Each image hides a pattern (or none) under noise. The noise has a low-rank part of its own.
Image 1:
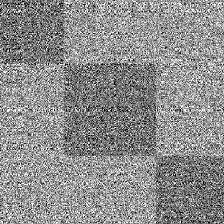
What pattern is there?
blocks along the diagonal
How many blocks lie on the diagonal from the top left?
3
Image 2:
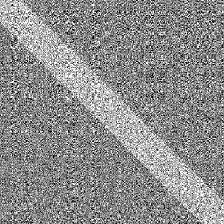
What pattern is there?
a diagonal band
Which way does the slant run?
top left to bottom right
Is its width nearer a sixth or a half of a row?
a sixth
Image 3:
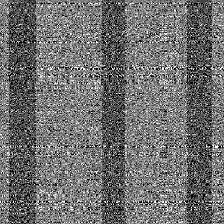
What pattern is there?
bands of columns
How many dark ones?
3
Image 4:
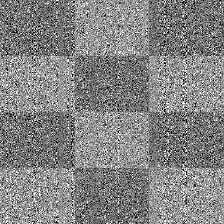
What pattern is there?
a checkerboard
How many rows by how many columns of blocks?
4 by 3
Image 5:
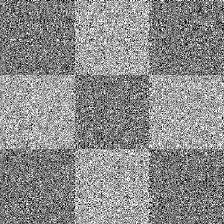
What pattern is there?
a checkerboard
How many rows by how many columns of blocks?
3 by 3
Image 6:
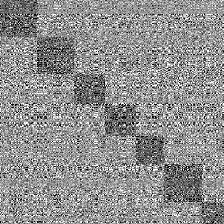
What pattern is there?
blocks along the diagonal
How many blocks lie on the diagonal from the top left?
7
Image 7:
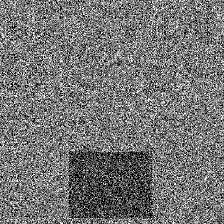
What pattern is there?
one block
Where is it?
bottom middle
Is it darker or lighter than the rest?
darker
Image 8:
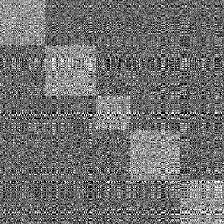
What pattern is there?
blocks along the diagonal
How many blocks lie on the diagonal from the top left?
5
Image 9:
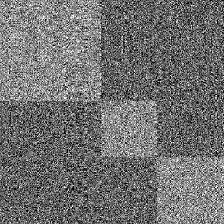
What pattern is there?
blocks along the diagonal
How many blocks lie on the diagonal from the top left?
3
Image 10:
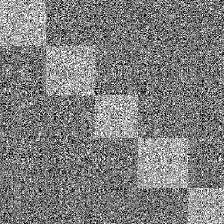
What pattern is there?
blocks along the diagonal
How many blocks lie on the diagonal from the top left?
5
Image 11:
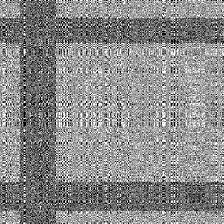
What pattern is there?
bands of rows crossing bands of columns
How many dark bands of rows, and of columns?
2 and 1
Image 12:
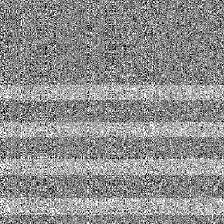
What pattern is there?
bands of rows
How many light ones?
4
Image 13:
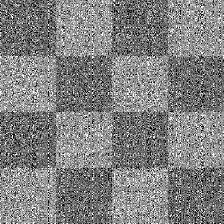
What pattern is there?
a checkerboard
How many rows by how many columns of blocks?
4 by 4
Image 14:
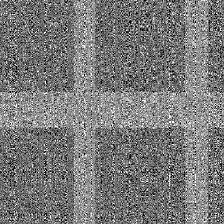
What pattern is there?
bands of rows crossing bands of columns
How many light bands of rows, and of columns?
1 and 2
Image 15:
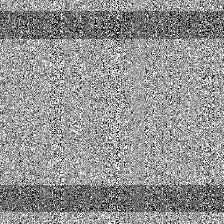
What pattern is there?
bands of rows
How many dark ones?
2
